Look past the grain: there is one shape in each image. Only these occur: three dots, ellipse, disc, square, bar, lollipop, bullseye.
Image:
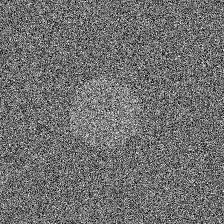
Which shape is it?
disc
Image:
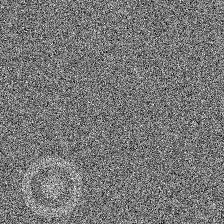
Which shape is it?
bullseye
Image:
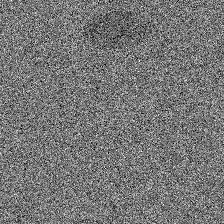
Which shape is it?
ellipse
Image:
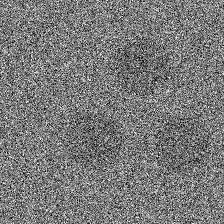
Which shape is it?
three dots
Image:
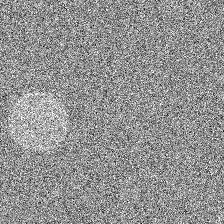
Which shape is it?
disc
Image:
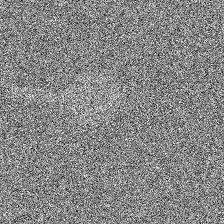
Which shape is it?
lollipop
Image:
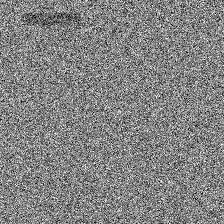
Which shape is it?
bar
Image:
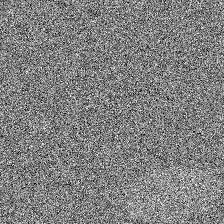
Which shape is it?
ellipse
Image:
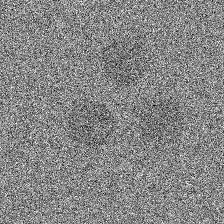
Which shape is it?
three dots
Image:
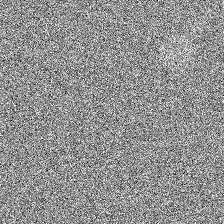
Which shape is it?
lollipop
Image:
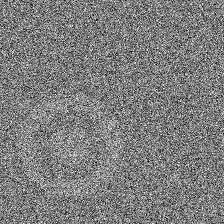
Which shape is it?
bullseye
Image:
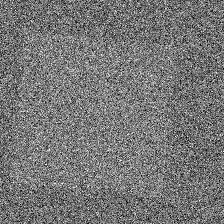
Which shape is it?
square
